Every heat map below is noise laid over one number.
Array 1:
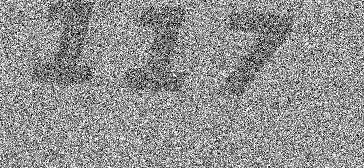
117
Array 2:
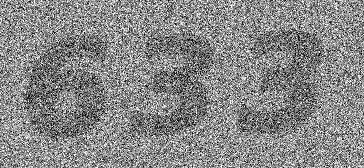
633
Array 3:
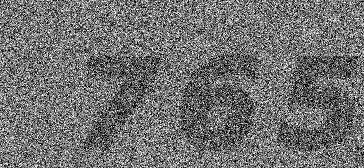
765
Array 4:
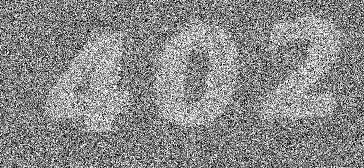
402
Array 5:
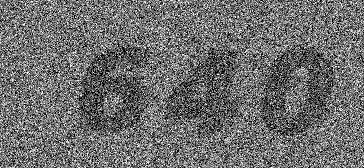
640
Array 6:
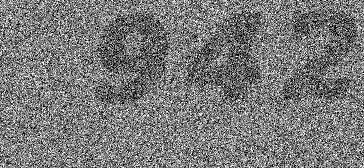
942
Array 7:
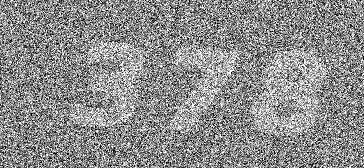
378
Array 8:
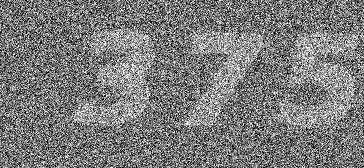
375
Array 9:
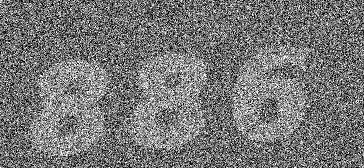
886
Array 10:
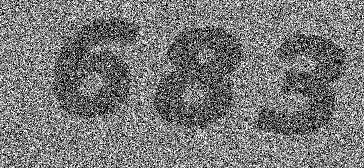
683
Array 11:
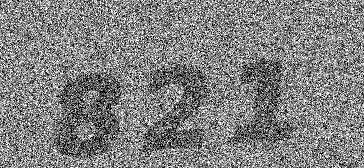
821
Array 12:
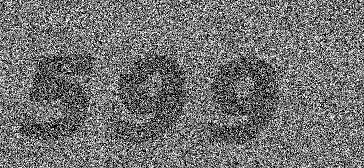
599
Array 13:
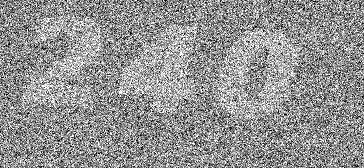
240
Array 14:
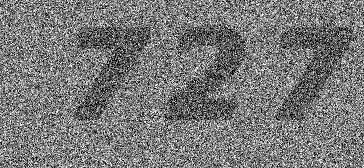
727
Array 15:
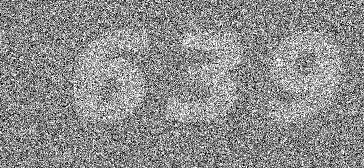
639
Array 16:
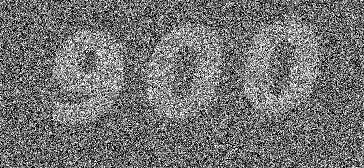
900
